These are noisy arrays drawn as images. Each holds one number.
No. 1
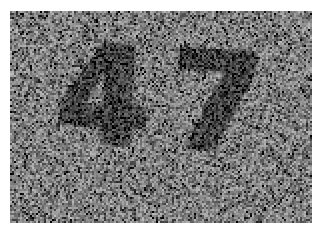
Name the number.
47
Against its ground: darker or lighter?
darker
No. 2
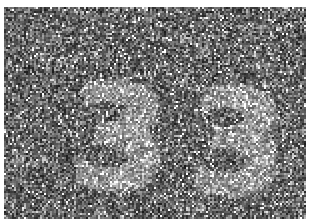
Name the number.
33
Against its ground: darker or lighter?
lighter
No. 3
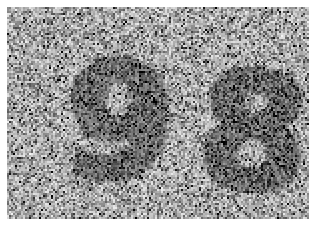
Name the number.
98
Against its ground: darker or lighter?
darker
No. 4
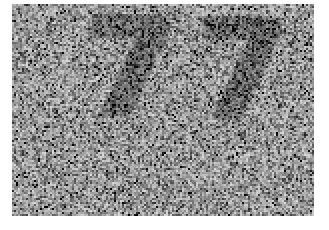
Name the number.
77
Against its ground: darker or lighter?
darker
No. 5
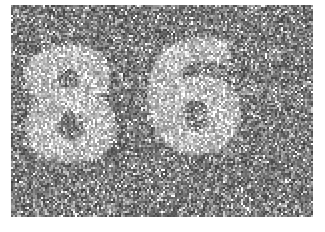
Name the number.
86
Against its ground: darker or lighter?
lighter
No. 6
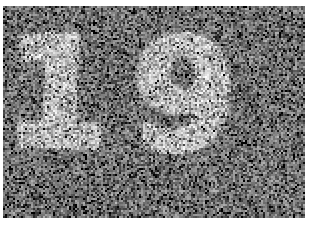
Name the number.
19
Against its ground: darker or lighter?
lighter
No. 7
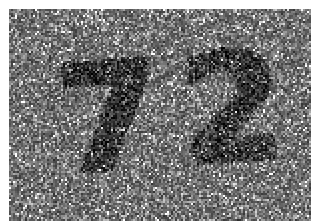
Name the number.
72
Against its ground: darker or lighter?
darker
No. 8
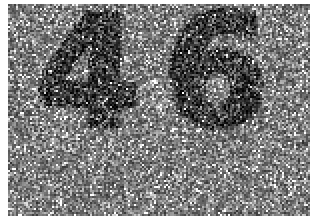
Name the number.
46
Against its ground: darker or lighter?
darker
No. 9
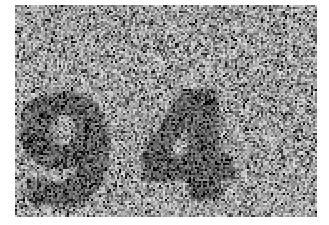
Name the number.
94
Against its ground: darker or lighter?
darker
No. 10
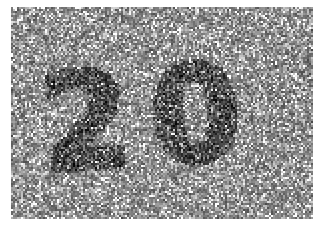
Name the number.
20
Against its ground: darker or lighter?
darker
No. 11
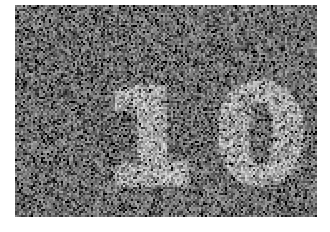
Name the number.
10
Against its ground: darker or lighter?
lighter
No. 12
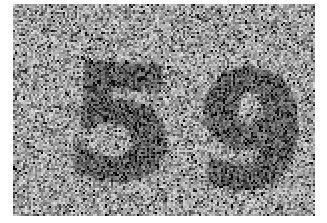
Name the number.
59
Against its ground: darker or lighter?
darker
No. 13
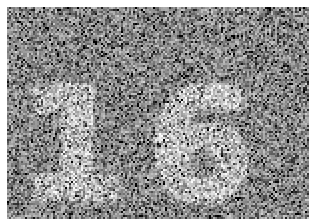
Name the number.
16
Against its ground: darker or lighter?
lighter
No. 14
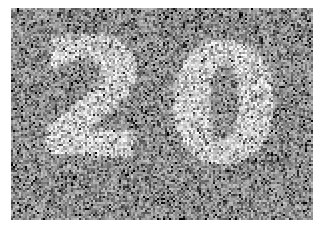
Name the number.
20
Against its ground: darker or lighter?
lighter
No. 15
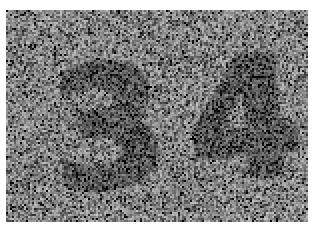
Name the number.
34
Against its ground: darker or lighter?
darker
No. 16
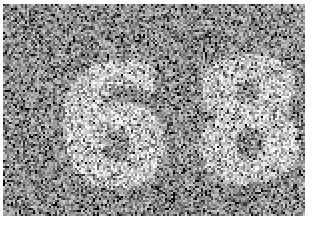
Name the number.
68
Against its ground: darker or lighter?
lighter
